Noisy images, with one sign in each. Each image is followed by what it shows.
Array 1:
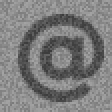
dark at sign
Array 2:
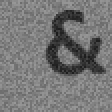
dark ampersand
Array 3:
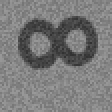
dark infinity sign
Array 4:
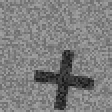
dark plus sign
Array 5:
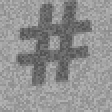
dark hash sign
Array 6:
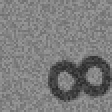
dark infinity sign
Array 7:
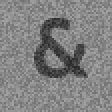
dark ampersand
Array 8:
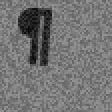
dark pilcrow
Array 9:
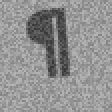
dark pilcrow
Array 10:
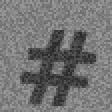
dark hash sign
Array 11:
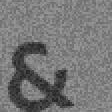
dark ampersand
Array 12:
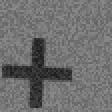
dark plus sign
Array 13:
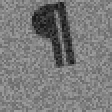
dark pilcrow
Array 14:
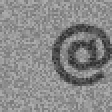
dark at sign
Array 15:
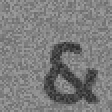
dark ampersand
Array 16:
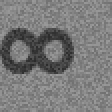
dark infinity sign
